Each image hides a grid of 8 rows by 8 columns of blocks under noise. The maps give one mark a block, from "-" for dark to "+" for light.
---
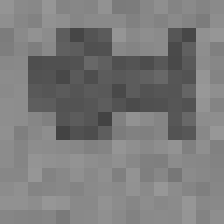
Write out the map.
++++++++
++--++-+
+------+
+------+
++--++-+
++++++++
++++++++
++++++++
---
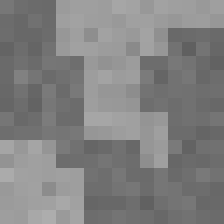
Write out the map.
--++++++
--++++--
---++---
---++---
---+++--
++---+--
+++-----
+++-----
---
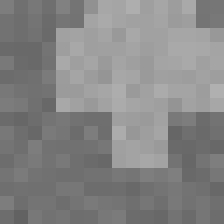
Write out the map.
---++++-
--++++++
--++++++
--++++++
----++--
----++--
--------
--------
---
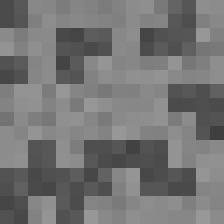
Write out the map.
-+++++-+
++--+--+
-+-+++++
++++++--
+++++++-
+-+---++
----+--+
-+-+++++
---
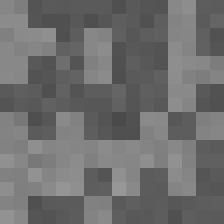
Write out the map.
+-----+-
++-+--+-
+--+--++
------+-
+-+--+-+
+++++++-
+++-+-+-
+--+----
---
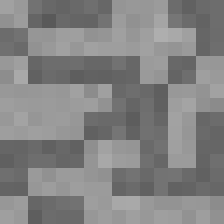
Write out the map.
+---++--
-++++++-
+----+-+
++++--++
+++---+-
---++-+-
-+++----
+--+++++
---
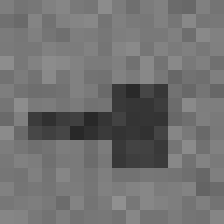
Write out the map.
++++++++
++++++++
++++++++
++++--++
+-----++
++++--++
++++++++
++++++++
